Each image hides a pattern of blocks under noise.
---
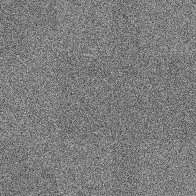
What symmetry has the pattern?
top and bottom mirror each other
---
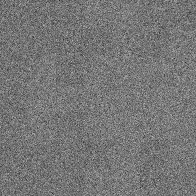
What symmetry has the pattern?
top and bottom mirror each other
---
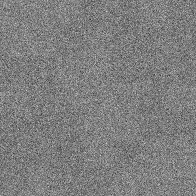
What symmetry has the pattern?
the same after a half turn
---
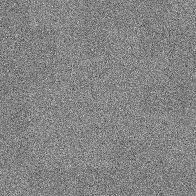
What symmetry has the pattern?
mirrored about the diagonal from the bottom left
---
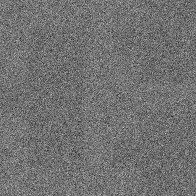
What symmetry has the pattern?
top and bottom mirror each other
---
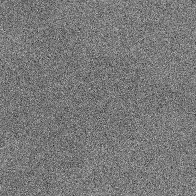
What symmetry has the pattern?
top and bottom mirror each other
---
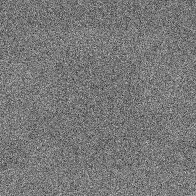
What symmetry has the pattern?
left and right mirror each other
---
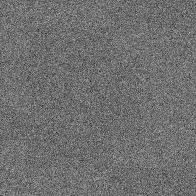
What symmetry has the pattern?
top and bottom mirror each other
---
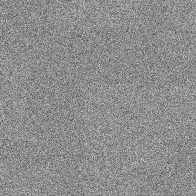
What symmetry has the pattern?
mirrored about the diagonal from the top left
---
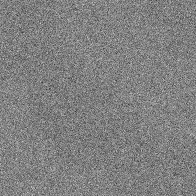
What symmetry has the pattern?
mirrored about the diagonal from the bottom left
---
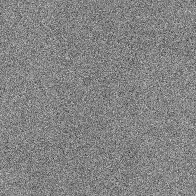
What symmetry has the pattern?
the same after a half turn
